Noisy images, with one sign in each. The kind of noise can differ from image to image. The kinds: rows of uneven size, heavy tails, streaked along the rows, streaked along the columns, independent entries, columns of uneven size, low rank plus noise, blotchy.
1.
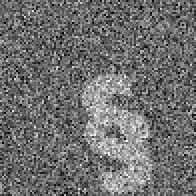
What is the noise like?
independent entries
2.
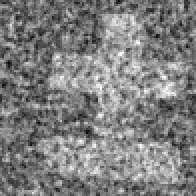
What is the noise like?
blotchy
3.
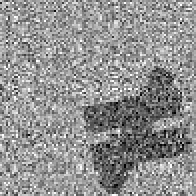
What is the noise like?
low rank plus noise
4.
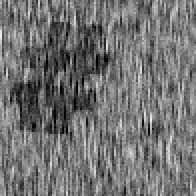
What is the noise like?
streaked along the columns
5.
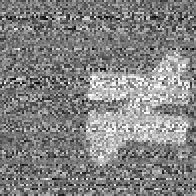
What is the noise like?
rows of uneven size
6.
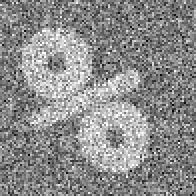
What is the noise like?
independent entries
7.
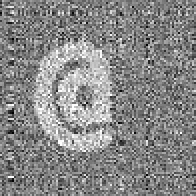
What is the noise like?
low rank plus noise
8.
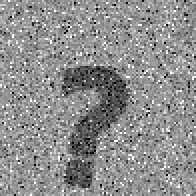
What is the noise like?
heavy tails
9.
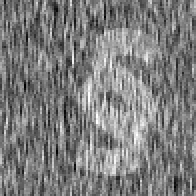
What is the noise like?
streaked along the columns
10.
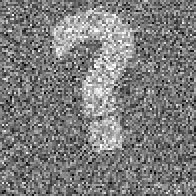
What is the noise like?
low rank plus noise
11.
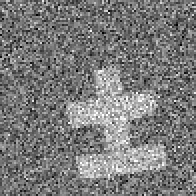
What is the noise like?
independent entries
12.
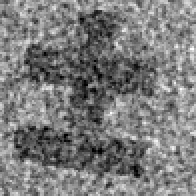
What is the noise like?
blotchy
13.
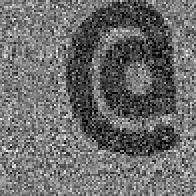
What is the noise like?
low rank plus noise
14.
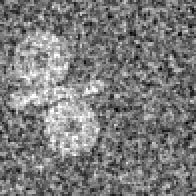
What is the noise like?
blotchy
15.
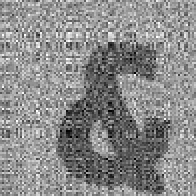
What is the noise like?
low rank plus noise
